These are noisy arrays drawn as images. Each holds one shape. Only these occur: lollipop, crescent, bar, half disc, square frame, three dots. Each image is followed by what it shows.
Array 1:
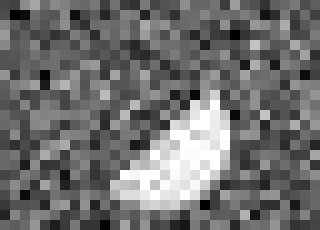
light half disc
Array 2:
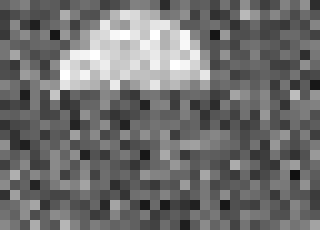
light half disc
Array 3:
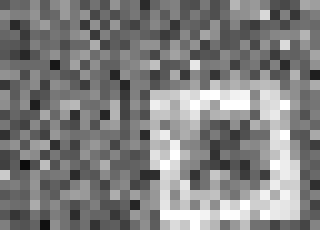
light square frame
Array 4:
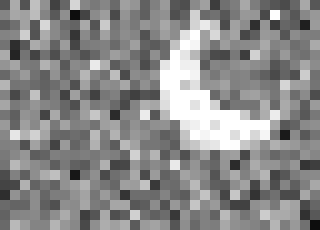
light crescent
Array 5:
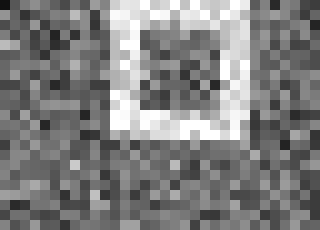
light square frame
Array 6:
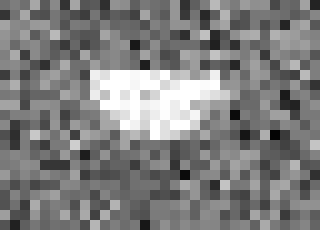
light half disc, centre
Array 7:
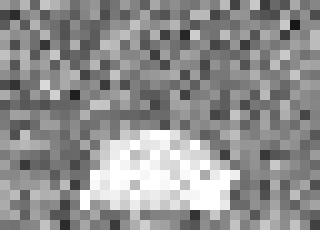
light half disc
